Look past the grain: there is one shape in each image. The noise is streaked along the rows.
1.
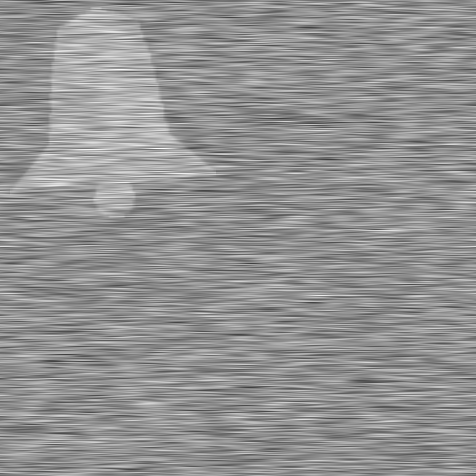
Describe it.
light bell, top left
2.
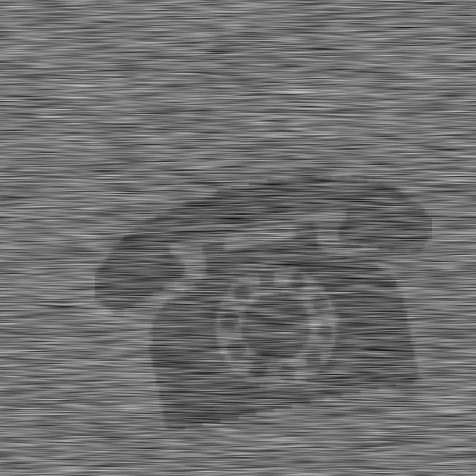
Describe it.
dark telephone
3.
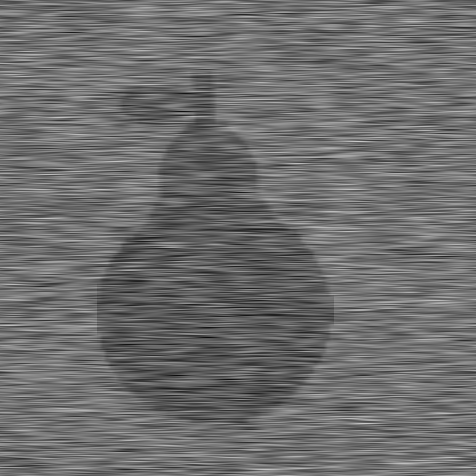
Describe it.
dark pear
